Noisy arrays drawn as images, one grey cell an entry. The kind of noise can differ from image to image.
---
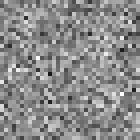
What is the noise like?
independent entries
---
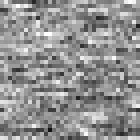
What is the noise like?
streaked along the rows
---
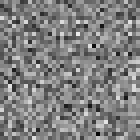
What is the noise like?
low rank plus noise
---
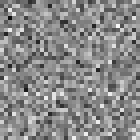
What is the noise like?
independent entries
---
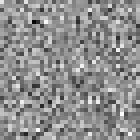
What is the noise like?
low rank plus noise
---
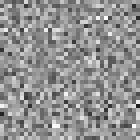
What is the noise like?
low rank plus noise
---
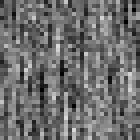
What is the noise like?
streaked along the columns
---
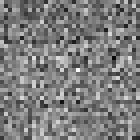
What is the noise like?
low rank plus noise
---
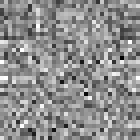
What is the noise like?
low rank plus noise
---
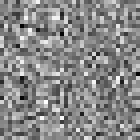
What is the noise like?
low rank plus noise
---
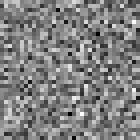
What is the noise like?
low rank plus noise
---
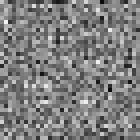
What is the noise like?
low rank plus noise
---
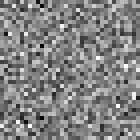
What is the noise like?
independent entries
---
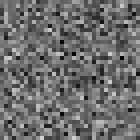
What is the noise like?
low rank plus noise
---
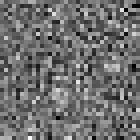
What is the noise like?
low rank plus noise
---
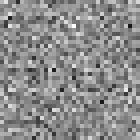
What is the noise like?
low rank plus noise
